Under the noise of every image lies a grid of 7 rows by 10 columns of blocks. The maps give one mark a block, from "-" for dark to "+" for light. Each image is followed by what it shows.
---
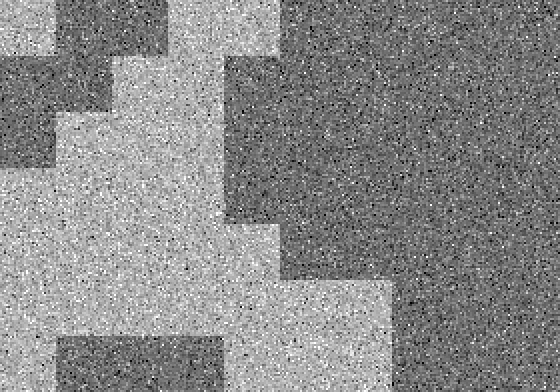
+ - - + + - - - - -
- - + + - - - - - -
- + + + - - - - - -
+ + + + - - - - - -
+ + + + + - - - - -
+ + + + + + + - - -
+ - - - + + + - - -
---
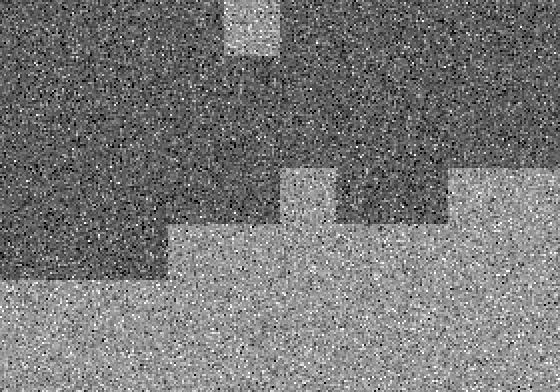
- - - - + - - - - -
- - - - - - - - - -
- - - - - - - - - -
- - - - - + - - + +
- - - + + + + + + +
+ + + + + + + + + +
+ + + + + + + + + +
